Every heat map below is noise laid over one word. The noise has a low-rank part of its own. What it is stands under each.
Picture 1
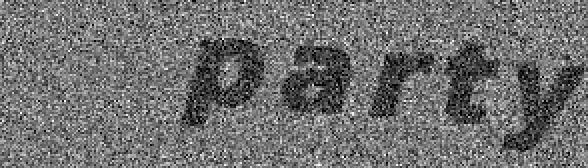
party
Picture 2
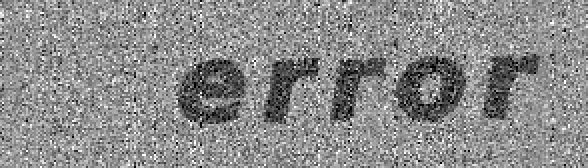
error
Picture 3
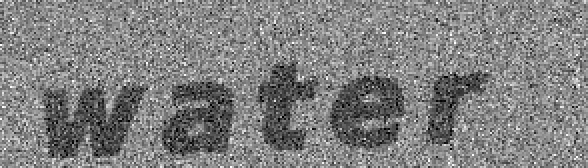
water
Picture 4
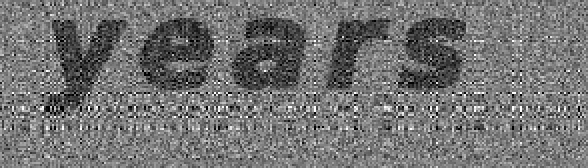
years
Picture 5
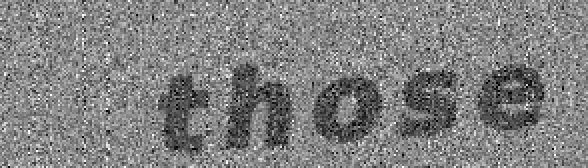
those
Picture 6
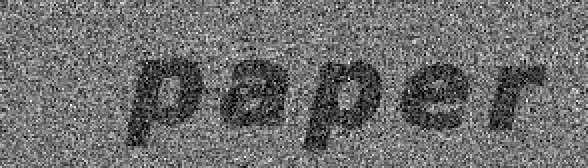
paper
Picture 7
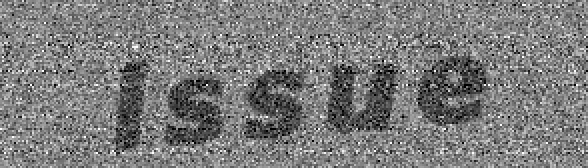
issue
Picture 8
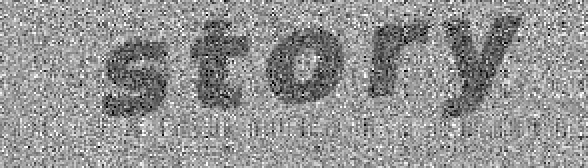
story
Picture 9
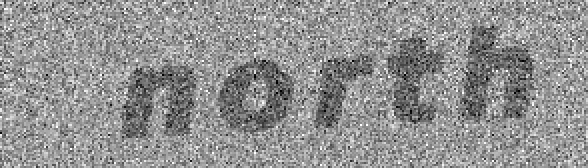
north
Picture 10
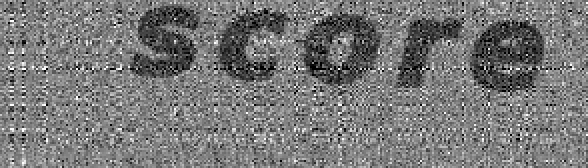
score
